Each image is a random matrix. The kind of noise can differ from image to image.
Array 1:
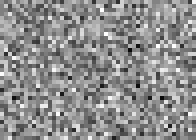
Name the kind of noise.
independent entries
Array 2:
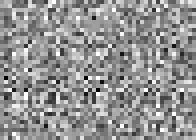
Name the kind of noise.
low rank plus noise
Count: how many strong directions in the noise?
one
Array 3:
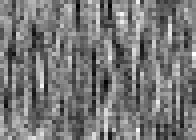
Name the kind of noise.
streaked along the columns
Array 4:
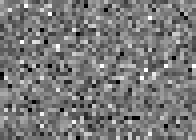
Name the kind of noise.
heavy tails
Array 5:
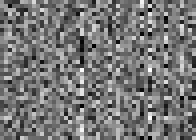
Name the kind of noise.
columns of uneven size
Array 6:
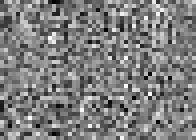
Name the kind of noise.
low rank plus noise
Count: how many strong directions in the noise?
five to eight
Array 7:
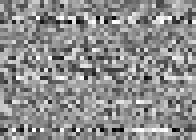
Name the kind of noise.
rows of uneven size
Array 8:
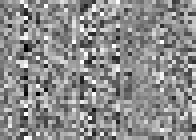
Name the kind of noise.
columns of uneven size
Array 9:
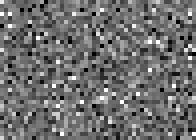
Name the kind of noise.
heavy tails
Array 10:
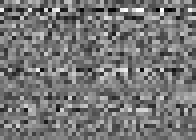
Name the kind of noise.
rows of uneven size
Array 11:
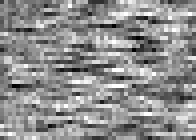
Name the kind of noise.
streaked along the rows
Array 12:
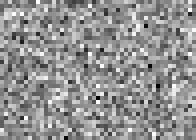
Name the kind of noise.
independent entries
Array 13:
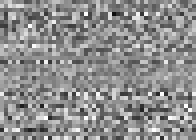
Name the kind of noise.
rows of uneven size
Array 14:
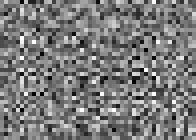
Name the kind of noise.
low rank plus noise
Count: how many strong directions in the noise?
one
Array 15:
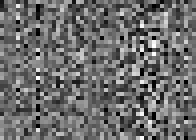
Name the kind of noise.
columns of uneven size
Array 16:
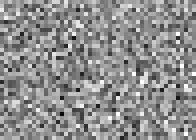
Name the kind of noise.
independent entries
